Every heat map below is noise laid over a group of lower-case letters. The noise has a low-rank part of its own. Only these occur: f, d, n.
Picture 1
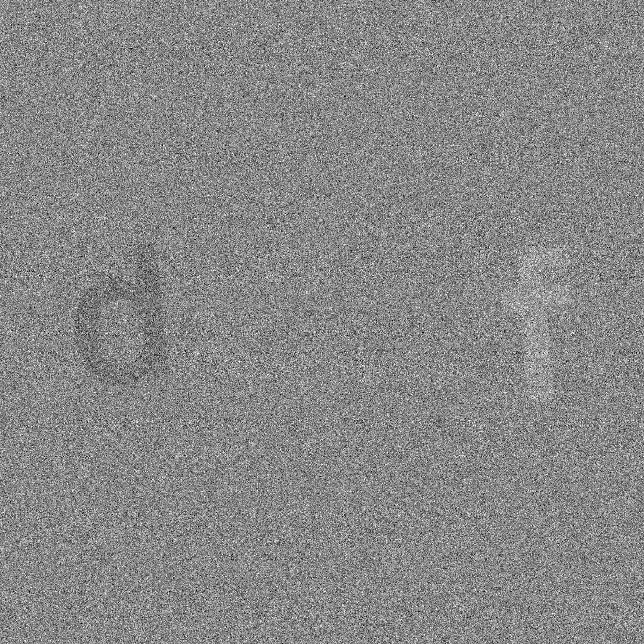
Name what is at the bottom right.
nothing
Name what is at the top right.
nothing
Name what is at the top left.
nothing
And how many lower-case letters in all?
2
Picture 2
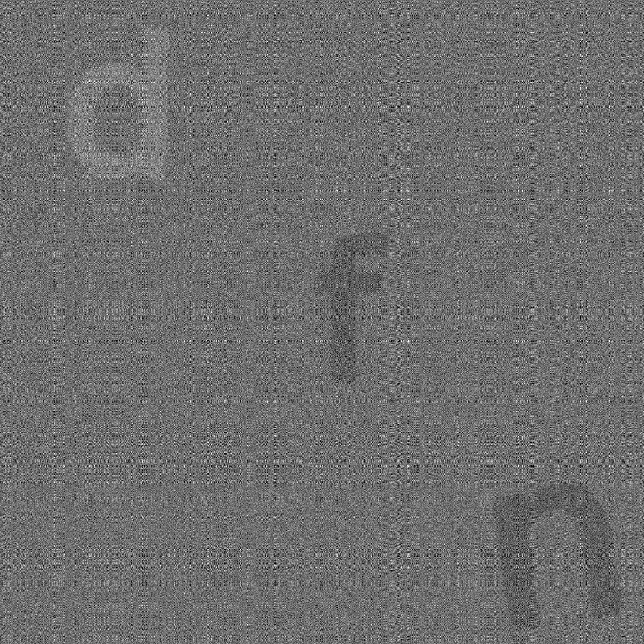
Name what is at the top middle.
nothing
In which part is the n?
bottom right
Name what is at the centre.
f
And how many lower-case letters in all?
3
